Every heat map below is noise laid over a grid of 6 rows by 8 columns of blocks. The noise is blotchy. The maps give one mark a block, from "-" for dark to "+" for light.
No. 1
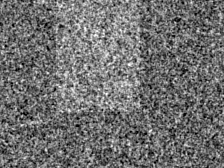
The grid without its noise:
- - + + + - - -
- - + + + - - -
- - + + + - - -
- - + + + - - -
- - - - - - - -
- - - - - - - -
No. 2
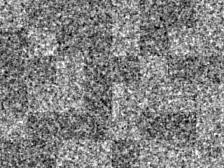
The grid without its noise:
+ - - - + - - +
- + - - + - + +
- - + - - + - -
- + + - + + + +
+ - - - + - - +
- - + + - + + +
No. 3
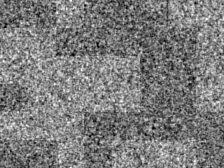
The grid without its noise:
- - + - - - + +
+ + - - - - - +
+ + + + + - - +
- + + + + - - +
+ + + - - - - -
- - + - + + + -
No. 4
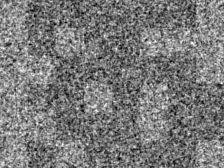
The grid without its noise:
+ - - - - - - +
+ - + - - + + +
+ + - - - - - +
+ - - + - + - -
+ + - - - + - -
+ - + - - - - +
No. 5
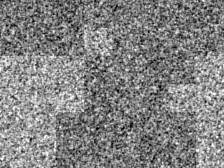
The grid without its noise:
- - - - - - - -
- - - + - - - -
+ + + - - - - +
+ + + - - - + +
+ + - - - - - +
+ + - - - - - +
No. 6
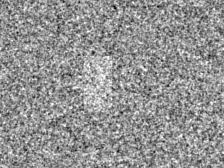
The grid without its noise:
- - - - - - - -
- - - - - - - -
- - - + - - - -
- - - + - - - -
- - - - - - - -
- - - - - - - -
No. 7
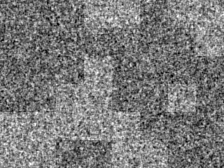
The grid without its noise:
- - - + + - + +
- - - - - - - +
- - - + - - - -
- - + + - - + -
+ + + + + - - -
+ + - - + + - -
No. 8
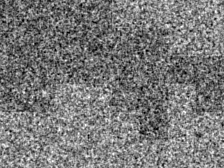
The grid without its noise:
- - - - + + + +
- - - - - - + +
- - - - - - - -
- - + + - - + -
+ + + + + - + +
+ + + + + + + +
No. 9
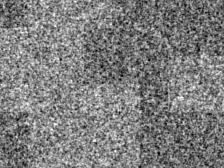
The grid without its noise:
- + + + - - - -
+ + + - - - - -
+ + + - - - + +
+ + + + + - + +
- + + + + - - -
- + + + + - - -
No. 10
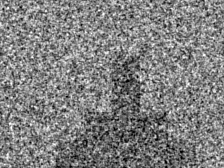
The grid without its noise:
+ + + + + + + +
+ + + + + + + +
+ + + + - + + +
+ + + + - + + +
+ + + - - - + +
+ + - - - - - +
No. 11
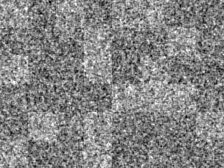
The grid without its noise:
+ - + - + + - -
- - - + - - + -
+ - - + - + - -
- - - - + + + -
- + - + - - - +
+ - - + - - - -
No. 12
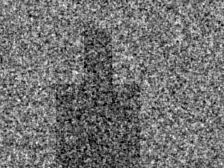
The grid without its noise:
+ + + + + + + +
+ + + - + + + +
+ + + - + + + +
+ + - - - + + +
+ + - - - + + +
+ + - - - + + +
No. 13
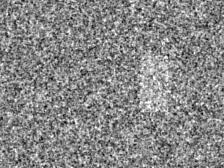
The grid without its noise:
- - - - - - - -
- - - - - - - -
- - - - - + - -
- - - - - + - -
- - - - - - - -
- - - - - - - -
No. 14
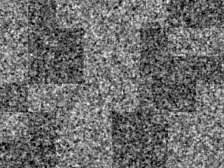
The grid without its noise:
+ - + + + + - -
+ - - + + - + +
+ - - + + - - -
- + + + + - - +
+ - + + - - + +
- - + + - - + +
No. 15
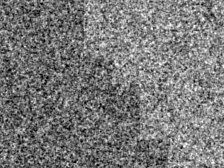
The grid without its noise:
- - - + + + + +
- - - + + + + +
- - - - + + + +
- - - - - + + +
- - - - - + + +
- - - - - - + +
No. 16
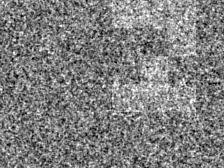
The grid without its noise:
- - - - + + + -
- - - - - - + -
- - - - - + - -
- - - - + + + -
- - - - - - - -
- - - - - - - -
